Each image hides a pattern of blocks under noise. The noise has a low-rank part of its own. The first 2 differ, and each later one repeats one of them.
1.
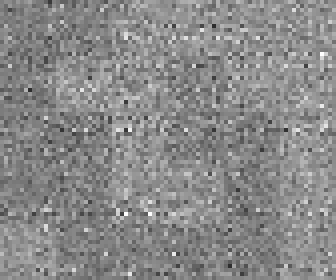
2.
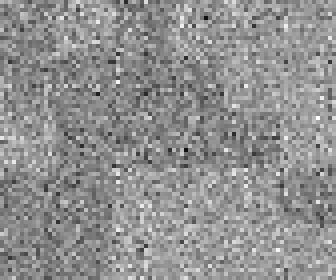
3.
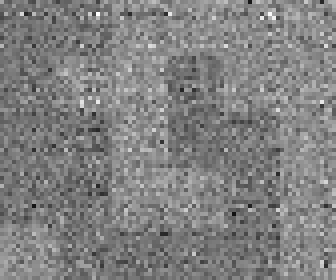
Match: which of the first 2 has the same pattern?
1
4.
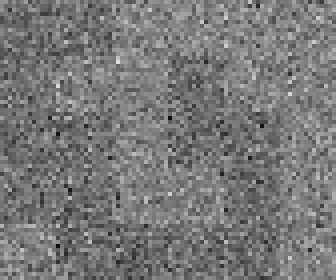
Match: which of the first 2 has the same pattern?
1
